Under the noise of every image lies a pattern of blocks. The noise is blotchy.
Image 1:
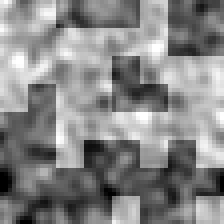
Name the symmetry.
no symmetry
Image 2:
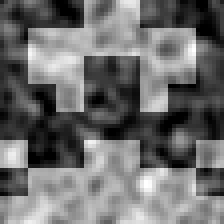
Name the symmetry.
left and right mirror each other
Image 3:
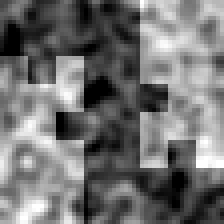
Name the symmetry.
the same after a half turn
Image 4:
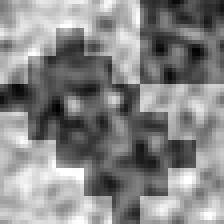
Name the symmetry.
mirrored about the diagonal from the bottom left
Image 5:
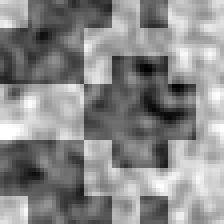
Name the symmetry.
top and bottom mirror each other
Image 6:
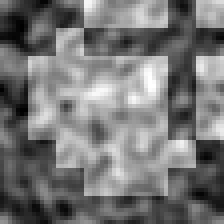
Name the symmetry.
mirrored about the diagonal from the bottom left
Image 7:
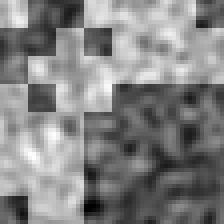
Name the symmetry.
mirrored about the diagonal from the top left
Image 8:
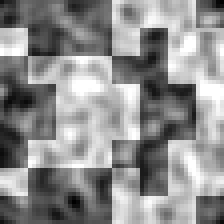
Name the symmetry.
top and bottom mirror each other
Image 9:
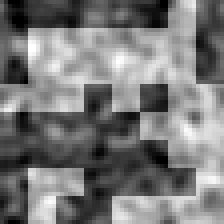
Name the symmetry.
no symmetry
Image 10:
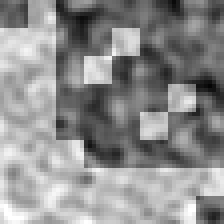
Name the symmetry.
mirrored about the diagonal from the bottom left
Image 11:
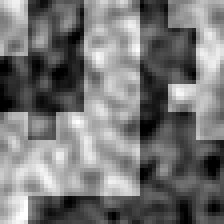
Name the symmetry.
no symmetry
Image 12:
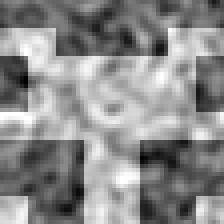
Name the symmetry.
left and right mirror each other
